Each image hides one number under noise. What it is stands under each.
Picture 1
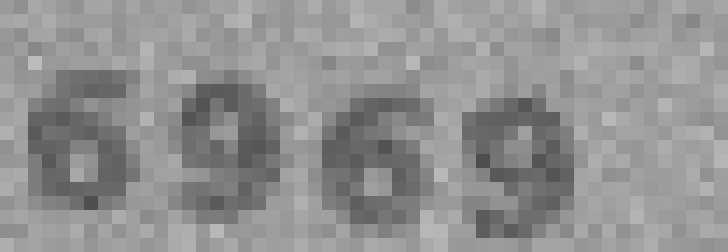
6969
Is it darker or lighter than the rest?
darker
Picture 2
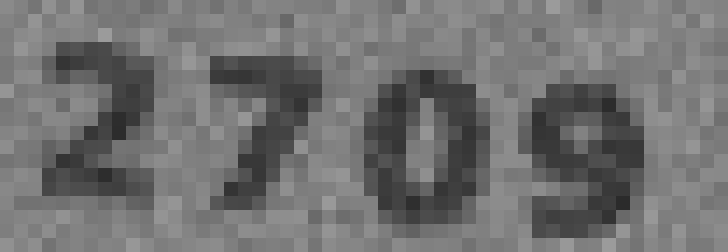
2709
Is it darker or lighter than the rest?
darker
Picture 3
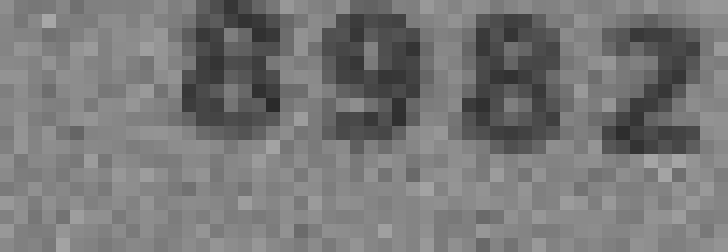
8982
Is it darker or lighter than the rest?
darker
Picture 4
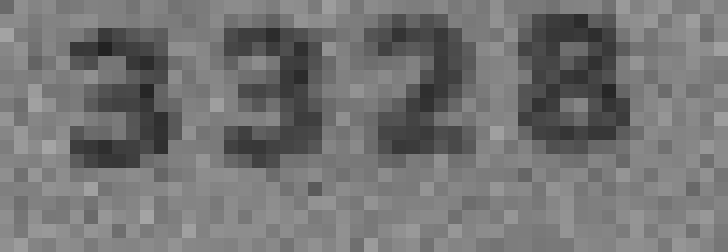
3328
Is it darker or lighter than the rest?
darker
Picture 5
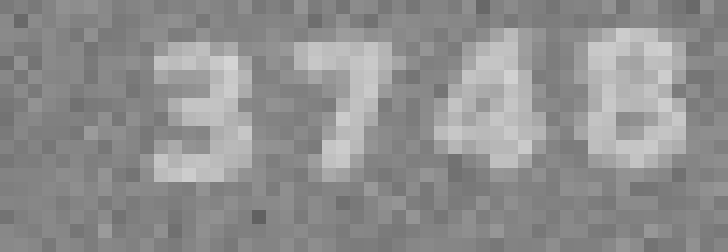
3748
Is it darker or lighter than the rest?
lighter
